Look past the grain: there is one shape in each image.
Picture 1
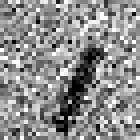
bar
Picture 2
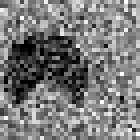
disc with a wedge cut out
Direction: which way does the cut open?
down
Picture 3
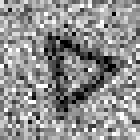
triangle frame
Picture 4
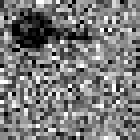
lollipop
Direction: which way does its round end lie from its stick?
left
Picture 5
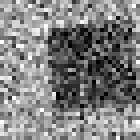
square
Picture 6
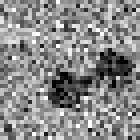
dumbbell
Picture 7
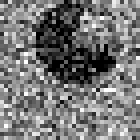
disc with a wedge cut out
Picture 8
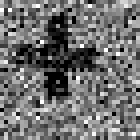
cross
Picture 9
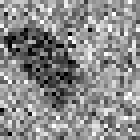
half disc
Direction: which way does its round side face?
up and right
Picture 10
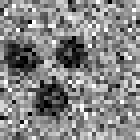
three dots
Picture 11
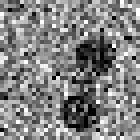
dumbbell
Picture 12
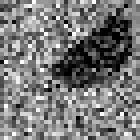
half disc
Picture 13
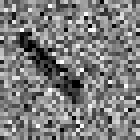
bar
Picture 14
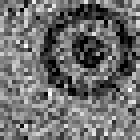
bullseye
